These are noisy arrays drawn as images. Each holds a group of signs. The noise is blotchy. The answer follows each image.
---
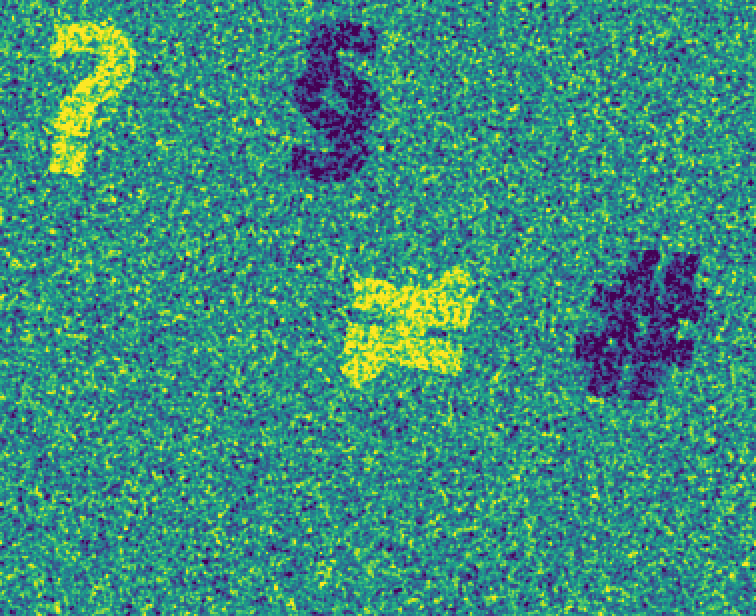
top left: light question mark; top middle: dark section sign; centre: light not-equal sign; middle right: dark hash sign
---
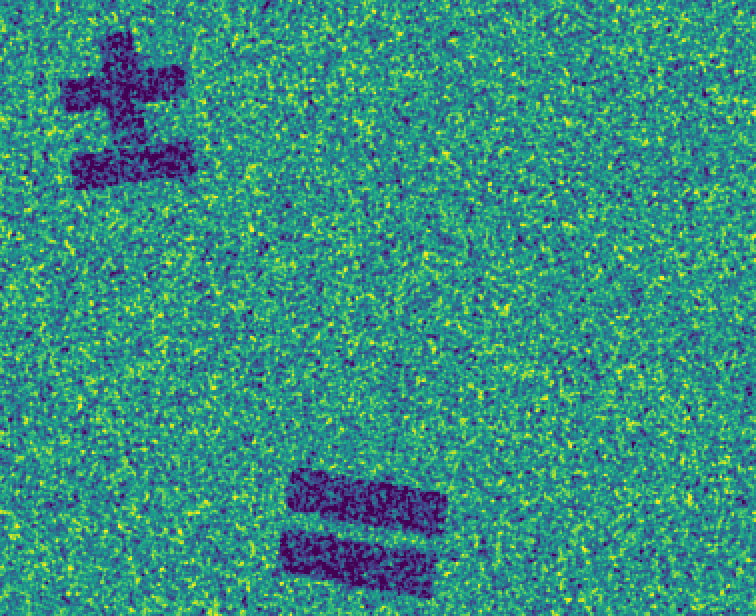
top left: dark plus-minus sign; bottom middle: dark equals sign
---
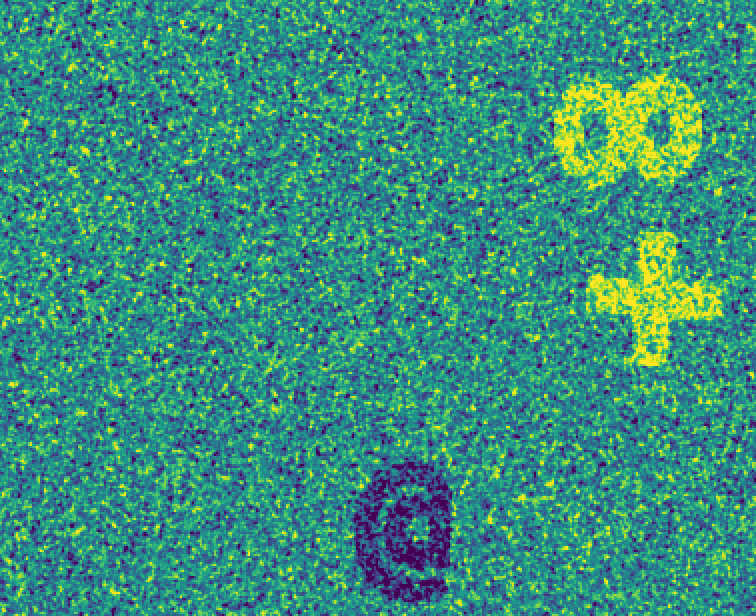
top right: light infinity sign; middle right: light plus sign; bottom middle: dark at sign
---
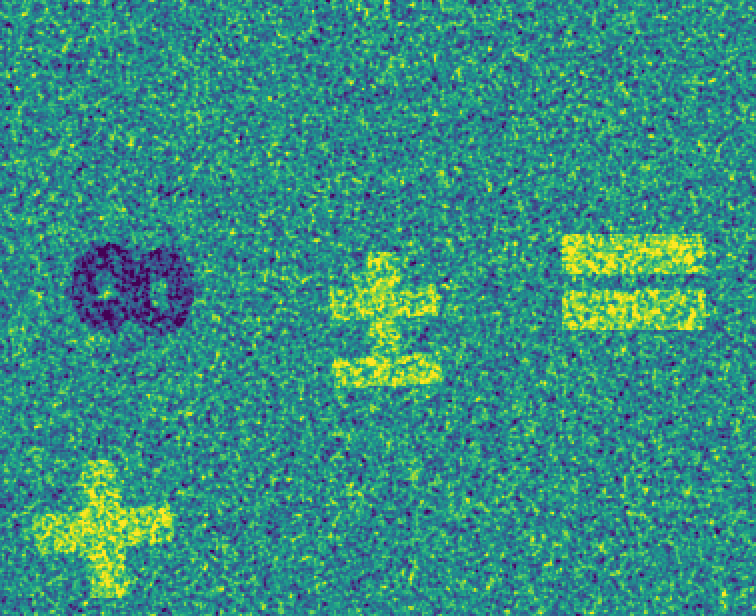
middle left: dark infinity sign; centre: light plus-minus sign; middle right: light equals sign; bottom left: light plus sign
